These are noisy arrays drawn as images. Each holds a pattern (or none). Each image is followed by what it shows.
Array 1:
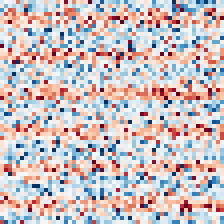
horizontal stripes
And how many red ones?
6
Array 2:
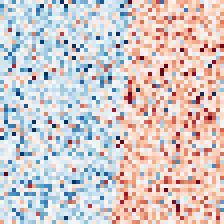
a sharp edge
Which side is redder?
right
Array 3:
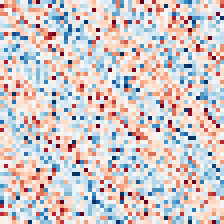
diagonal stripes
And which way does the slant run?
top left to bottom right
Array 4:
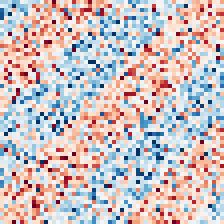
diagonal stripes
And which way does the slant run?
bottom left to top right
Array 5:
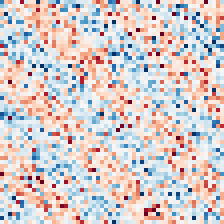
diagonal stripes
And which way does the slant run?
top left to bottom right
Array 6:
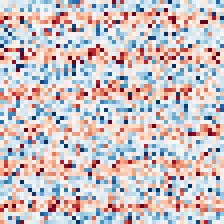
horizontal stripes
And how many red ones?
6
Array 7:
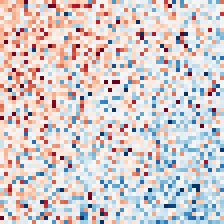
a smooth slope
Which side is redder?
top left
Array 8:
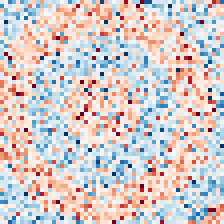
rings round one point
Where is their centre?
centre
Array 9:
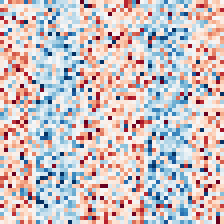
vertical stripes
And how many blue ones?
2
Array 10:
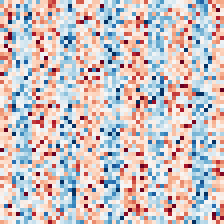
vertical stripes
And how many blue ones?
5
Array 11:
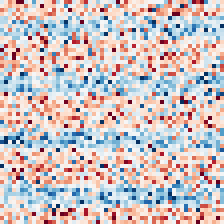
horizontal stripes
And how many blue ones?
4
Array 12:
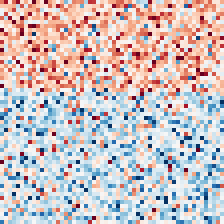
a sharp edge
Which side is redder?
top
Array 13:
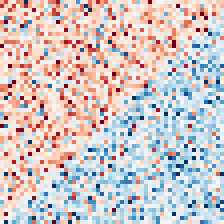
a sharp edge
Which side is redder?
top left
